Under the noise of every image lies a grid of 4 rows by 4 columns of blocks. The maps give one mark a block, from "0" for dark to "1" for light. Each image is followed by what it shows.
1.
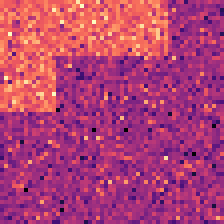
1110
1000
0000
0000
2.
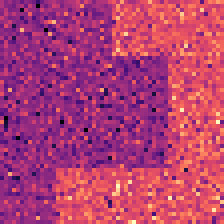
0011
0001
0001
0111
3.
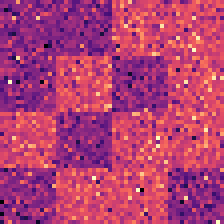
0011
0101
1011
0110
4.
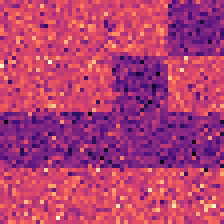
1110
1101
0000
1111
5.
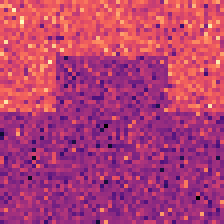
1111
1001
0000
0000
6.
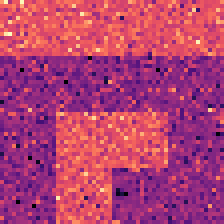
1111
0000
0110
0100
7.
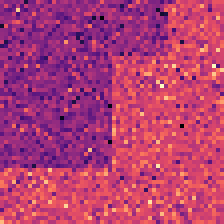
0001
0011
0011
1111
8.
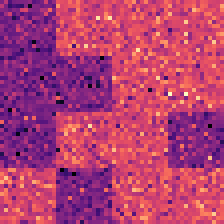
0111
0011
0110
1011
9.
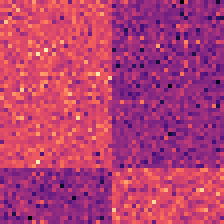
1100
1100
1100
0011
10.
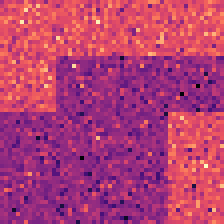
1111
1000
0001
0001
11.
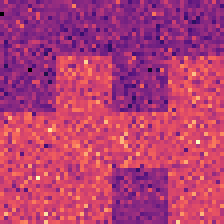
0000
0101
1111
1101
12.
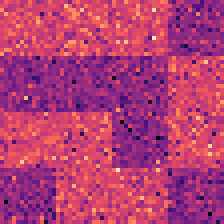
1110
0001
1101
0110
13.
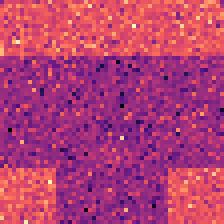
1111
0000
0000
1001
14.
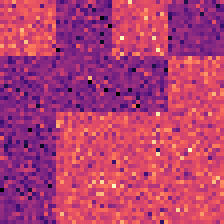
1010
0001
0111
0111
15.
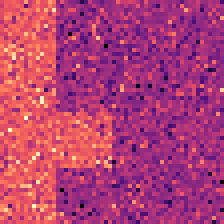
1000
1000
1100
1000
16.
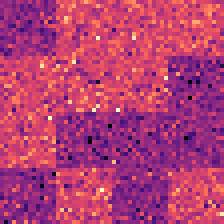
0111
1110
1000
0101
